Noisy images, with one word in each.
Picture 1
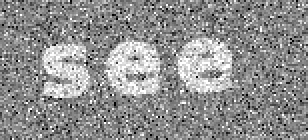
see
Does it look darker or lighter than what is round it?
lighter
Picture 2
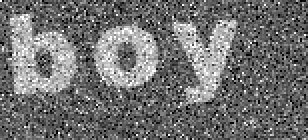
boy
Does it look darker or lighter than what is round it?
lighter
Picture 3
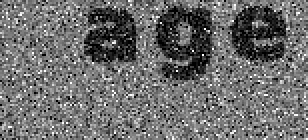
age
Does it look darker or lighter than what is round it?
darker
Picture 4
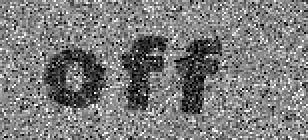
off
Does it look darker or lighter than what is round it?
darker
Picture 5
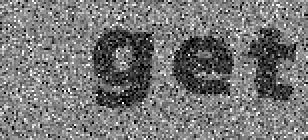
get
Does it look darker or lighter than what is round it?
darker
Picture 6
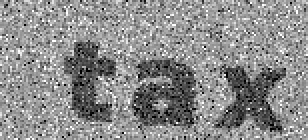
tax
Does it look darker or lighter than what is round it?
darker
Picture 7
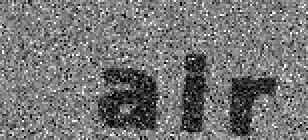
air
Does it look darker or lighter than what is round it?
darker
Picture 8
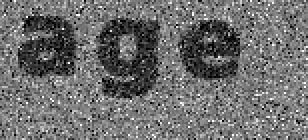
age
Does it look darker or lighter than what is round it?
darker
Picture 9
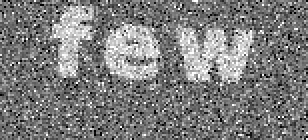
few
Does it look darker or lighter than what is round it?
lighter
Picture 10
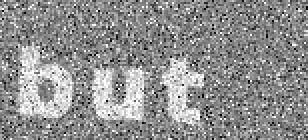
but
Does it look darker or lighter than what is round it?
lighter
